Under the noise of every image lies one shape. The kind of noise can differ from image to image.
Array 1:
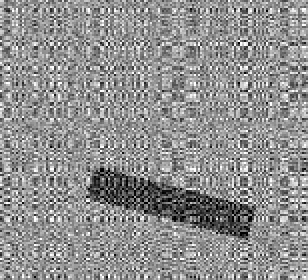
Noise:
low rank plus noise
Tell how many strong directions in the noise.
one
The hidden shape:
bar
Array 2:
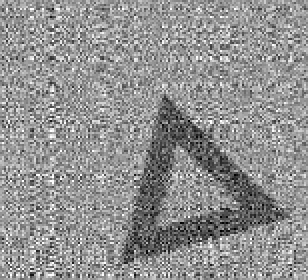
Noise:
low rank plus noise
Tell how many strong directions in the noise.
three or four
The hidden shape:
triangle frame
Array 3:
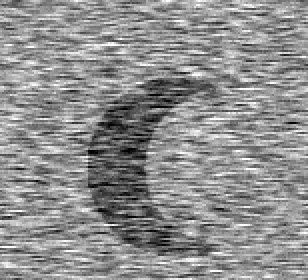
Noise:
streaked along the rows
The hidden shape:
crescent
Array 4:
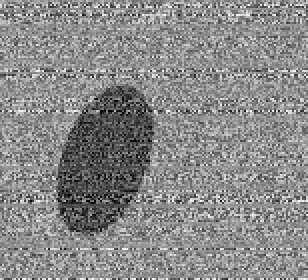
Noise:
rows of uneven size
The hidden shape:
ellipse
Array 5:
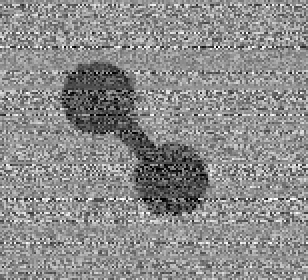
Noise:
rows of uneven size
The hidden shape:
dumbbell
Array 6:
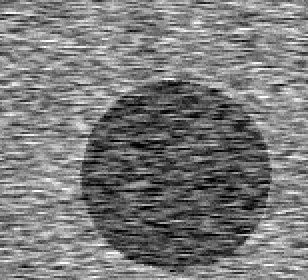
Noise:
streaked along the rows
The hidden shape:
disc
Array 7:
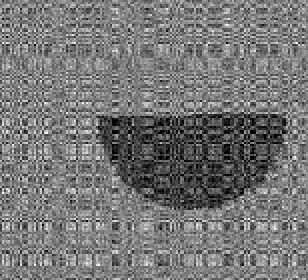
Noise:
low rank plus noise
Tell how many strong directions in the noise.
one
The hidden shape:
half disc
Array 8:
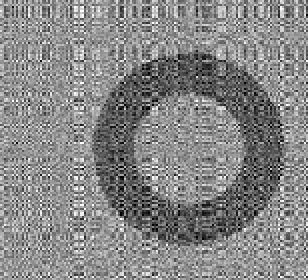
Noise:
low rank plus noise
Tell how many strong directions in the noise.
one
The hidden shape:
ring
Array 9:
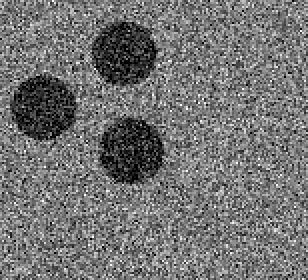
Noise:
independent entries
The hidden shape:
three dots
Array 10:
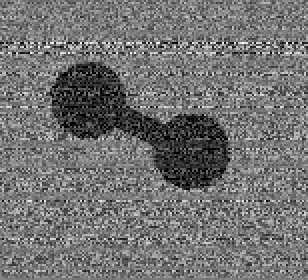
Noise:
rows of uneven size
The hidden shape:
dumbbell
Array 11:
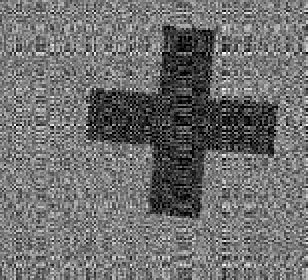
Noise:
low rank plus noise
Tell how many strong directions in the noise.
one
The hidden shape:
cross
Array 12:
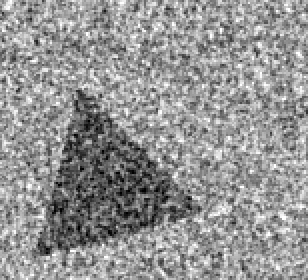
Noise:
blotchy
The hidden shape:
triangle
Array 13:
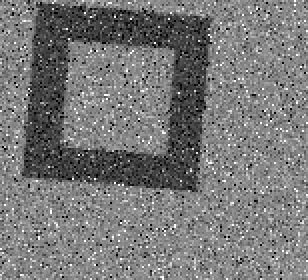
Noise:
heavy tails
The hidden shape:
square frame
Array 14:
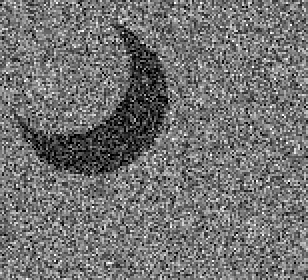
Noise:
independent entries
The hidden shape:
crescent
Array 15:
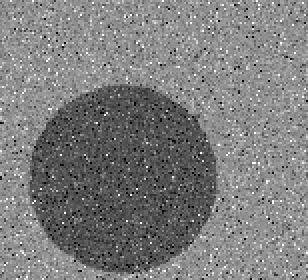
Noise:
heavy tails
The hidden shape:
disc
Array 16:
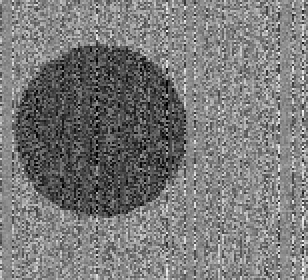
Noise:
columns of uneven size
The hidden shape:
disc
